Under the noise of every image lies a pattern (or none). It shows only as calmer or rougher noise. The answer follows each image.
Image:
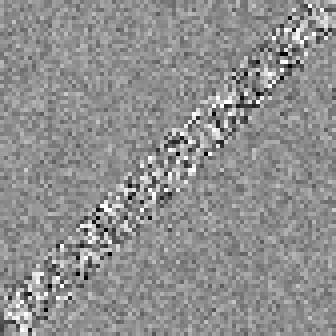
a diagonal band
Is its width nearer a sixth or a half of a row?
a sixth
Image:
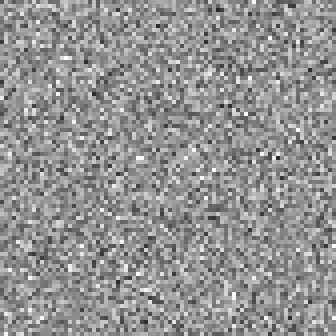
only noise
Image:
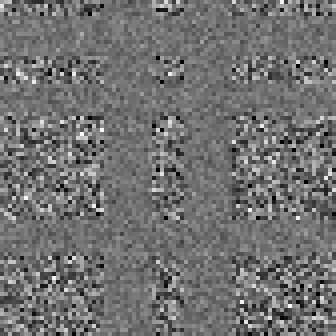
bands of rows crossing bands of columns
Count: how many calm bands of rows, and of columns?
3 and 2
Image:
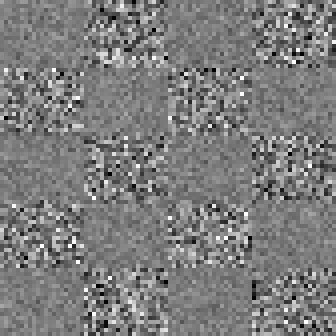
a checkerboard
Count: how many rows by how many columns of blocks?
5 by 4
